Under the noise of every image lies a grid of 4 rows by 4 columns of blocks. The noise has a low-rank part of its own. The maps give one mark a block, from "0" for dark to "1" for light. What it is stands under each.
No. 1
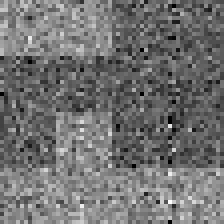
1100
0000
0100
1111
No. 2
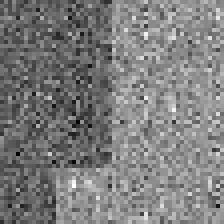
0011
0011
0011
0111
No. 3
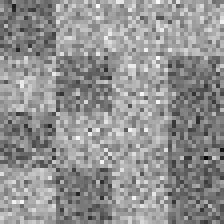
0111
1010
0110
1010
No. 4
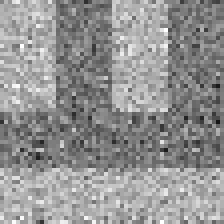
1010
1010
0000
1111
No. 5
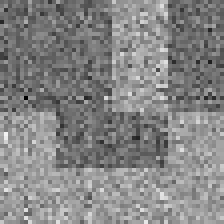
0010
0010
1001
1111
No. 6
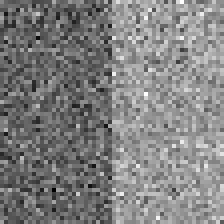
0011
0011
0011
0011
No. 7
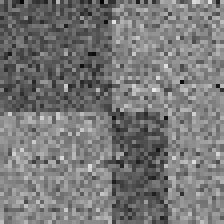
0011
0011
1101
1101
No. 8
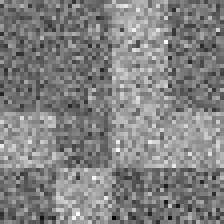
0010
0010
1011
0100
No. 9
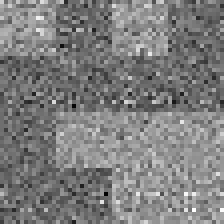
1010
0000
0111
0011
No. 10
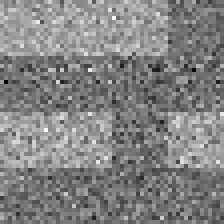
1110
0000
1101
0000
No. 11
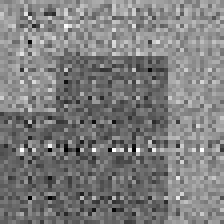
1111
1001
0001
0001
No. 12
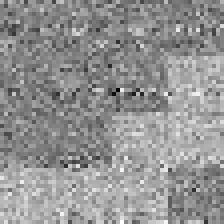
0000
0001
0011
1110
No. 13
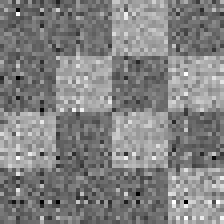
0010
0101
1010
0001
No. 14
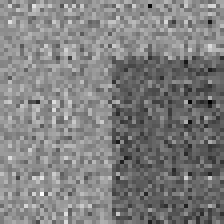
1111
1100
1100
1100
